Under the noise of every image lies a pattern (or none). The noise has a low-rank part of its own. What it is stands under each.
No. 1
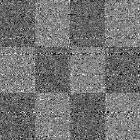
a checkerboard
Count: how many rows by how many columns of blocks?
3 by 4
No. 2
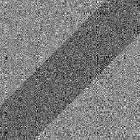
a diagonal band
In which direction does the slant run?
bottom left to top right
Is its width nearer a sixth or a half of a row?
a half
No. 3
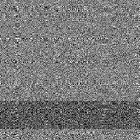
one band of rows
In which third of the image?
bottom
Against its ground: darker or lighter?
darker
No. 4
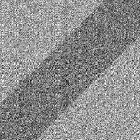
a diagonal band
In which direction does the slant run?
bottom left to top right
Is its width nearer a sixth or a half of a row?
a half
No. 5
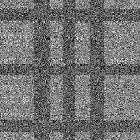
bands of rows crossing bands of columns
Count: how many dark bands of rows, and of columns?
3 and 3
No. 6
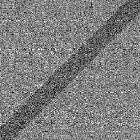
a diagonal band
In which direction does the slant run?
bottom left to top right
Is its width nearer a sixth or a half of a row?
a sixth
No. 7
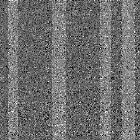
bands of columns
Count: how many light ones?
4
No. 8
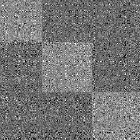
blocks along the diagonal
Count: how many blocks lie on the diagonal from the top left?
3
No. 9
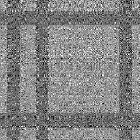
bands of rows crossing bands of columns
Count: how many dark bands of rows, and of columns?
2 and 3
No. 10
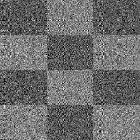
a checkerboard
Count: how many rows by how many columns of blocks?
4 by 3
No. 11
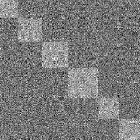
blocks along the diagonal
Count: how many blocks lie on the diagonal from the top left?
6
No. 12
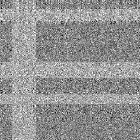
bands of rows crossing bands of columns
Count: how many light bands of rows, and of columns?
3 and 1
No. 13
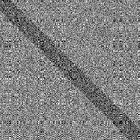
a diagonal band
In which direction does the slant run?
top left to bottom right
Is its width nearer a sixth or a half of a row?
a sixth
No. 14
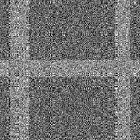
bands of rows crossing bands of columns
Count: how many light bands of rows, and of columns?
1 and 2
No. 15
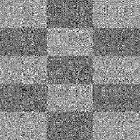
a checkerboard
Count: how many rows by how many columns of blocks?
5 by 3
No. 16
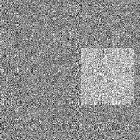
one block
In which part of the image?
middle right
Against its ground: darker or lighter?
lighter
